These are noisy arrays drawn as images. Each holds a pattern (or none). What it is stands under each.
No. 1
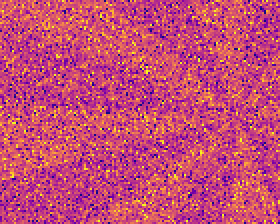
spokes from one point
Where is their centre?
middle right
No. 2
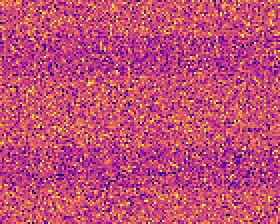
horizontal stripes
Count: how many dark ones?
2
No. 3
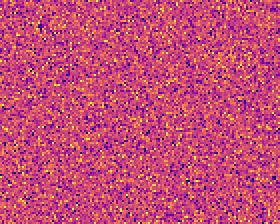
only noise
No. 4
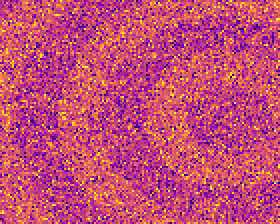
rings round one point
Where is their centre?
middle right
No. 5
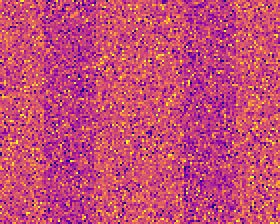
vertical stripes
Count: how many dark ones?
2
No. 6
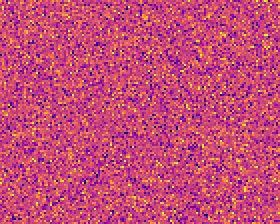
only noise
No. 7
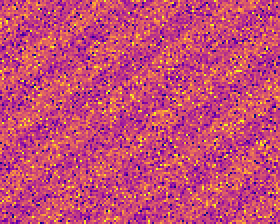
diagonal stripes
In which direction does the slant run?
bottom left to top right
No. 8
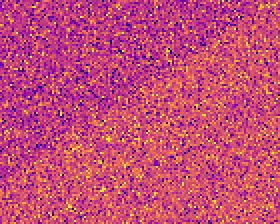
a sharp edge
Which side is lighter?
bottom right
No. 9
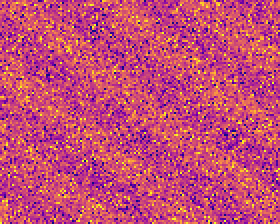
diagonal stripes
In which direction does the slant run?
top left to bottom right
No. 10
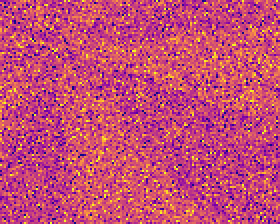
spokes from one point
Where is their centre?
top left
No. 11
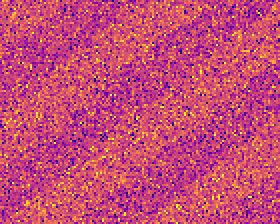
diagonal stripes
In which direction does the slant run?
bottom left to top right
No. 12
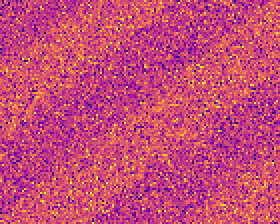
diagonal stripes
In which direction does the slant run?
bottom left to top right
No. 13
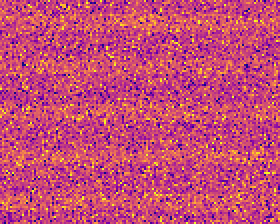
horizontal stripes
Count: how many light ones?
5
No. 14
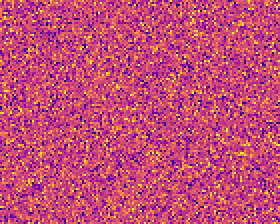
only noise
